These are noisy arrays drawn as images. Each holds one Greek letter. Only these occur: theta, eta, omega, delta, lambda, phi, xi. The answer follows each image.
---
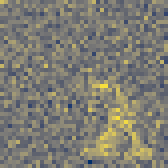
lambda
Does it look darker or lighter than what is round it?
lighter
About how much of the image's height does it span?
half
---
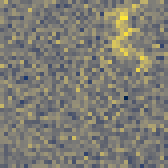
xi
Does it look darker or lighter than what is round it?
lighter
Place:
top right
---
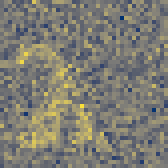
lambda
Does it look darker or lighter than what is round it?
lighter
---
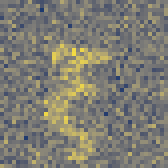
xi
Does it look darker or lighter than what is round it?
lighter
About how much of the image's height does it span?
two thirds
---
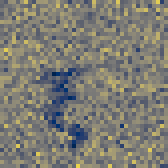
xi
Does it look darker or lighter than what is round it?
darker
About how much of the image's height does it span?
half
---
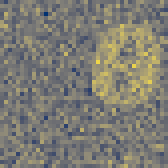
theta
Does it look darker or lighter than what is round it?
lighter
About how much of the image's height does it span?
half
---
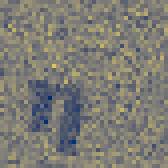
eta
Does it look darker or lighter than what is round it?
darker
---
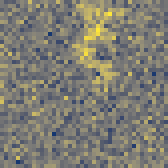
xi
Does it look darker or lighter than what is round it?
lighter
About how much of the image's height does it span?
half
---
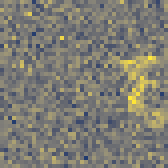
xi
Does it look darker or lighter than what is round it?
lighter
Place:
middle right
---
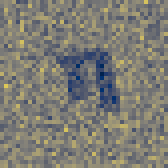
eta
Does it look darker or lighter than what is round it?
darker
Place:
centre
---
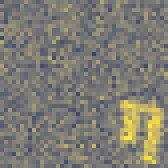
eta
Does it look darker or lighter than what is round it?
lighter
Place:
bottom right
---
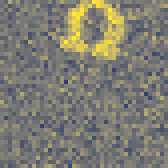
omega
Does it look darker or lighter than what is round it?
lighter
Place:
top middle
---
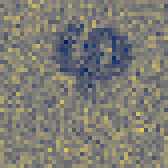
phi
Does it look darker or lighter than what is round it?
darker
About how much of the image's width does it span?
half
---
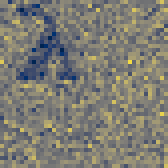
lambda
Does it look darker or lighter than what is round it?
darker
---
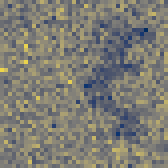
xi
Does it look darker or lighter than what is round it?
darker
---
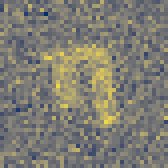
eta
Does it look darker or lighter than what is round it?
lighter
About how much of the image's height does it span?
half
